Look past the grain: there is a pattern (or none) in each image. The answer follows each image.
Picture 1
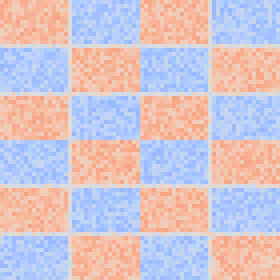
a checkerboard
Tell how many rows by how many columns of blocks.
6 by 4
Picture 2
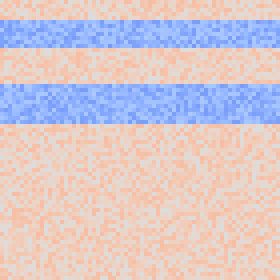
bands of rows
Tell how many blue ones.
2
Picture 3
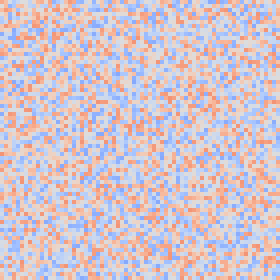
only noise
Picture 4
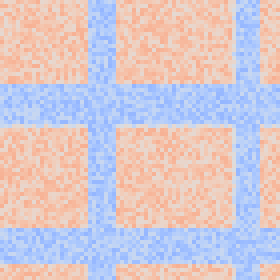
bands of rows crossing bands of columns
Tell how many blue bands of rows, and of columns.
2 and 2
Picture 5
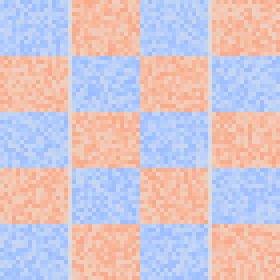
a checkerboard
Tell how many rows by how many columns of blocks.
5 by 4
